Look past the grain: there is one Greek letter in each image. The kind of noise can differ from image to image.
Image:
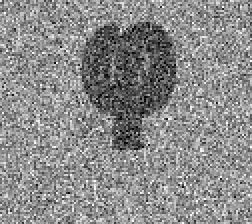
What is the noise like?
independent entries
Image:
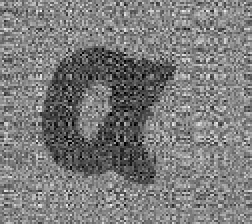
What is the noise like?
low rank plus noise
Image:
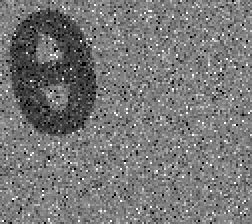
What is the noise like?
heavy tails
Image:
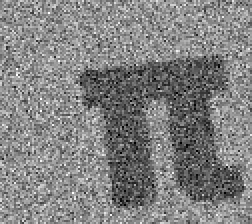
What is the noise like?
independent entries
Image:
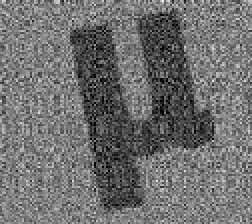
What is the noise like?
low rank plus noise
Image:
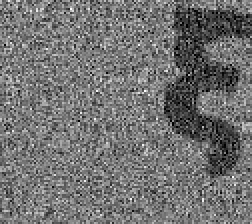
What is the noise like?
low rank plus noise
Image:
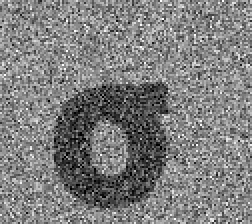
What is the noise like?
independent entries
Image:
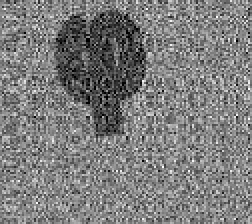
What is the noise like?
low rank plus noise
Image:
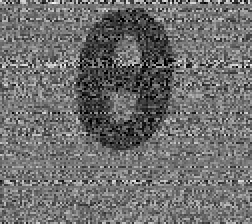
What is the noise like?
rows of uneven size
